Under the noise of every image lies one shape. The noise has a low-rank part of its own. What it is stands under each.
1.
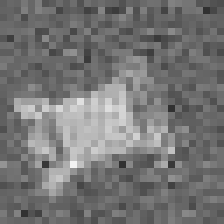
chess rook
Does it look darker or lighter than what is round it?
lighter
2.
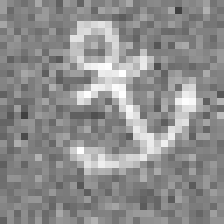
anchor
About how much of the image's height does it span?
two thirds
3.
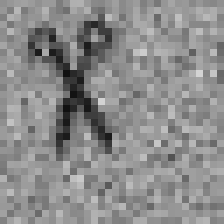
pair of scissors
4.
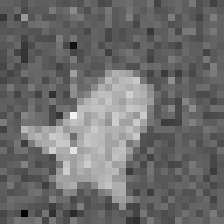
bell
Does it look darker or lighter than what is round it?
lighter
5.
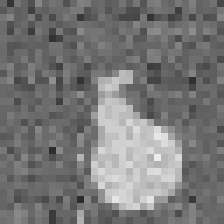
pear
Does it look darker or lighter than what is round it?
lighter
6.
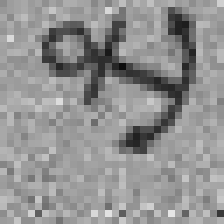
anchor
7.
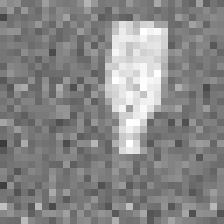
bottle
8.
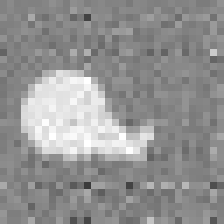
pear
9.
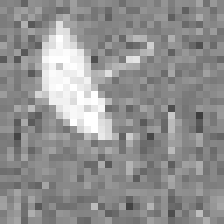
umbrella
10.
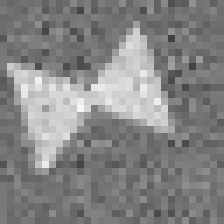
bow tie
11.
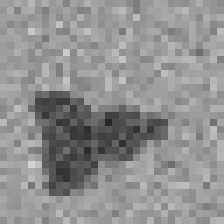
chess pawn
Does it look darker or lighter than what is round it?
darker
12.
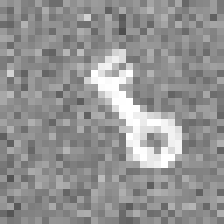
key
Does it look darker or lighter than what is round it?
lighter
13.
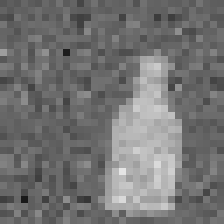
bottle
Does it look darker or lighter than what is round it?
lighter
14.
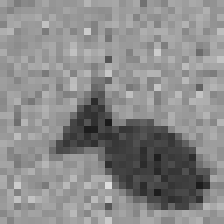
fish
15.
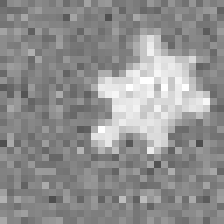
turtle
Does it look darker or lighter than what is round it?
lighter
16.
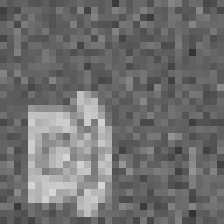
telephone
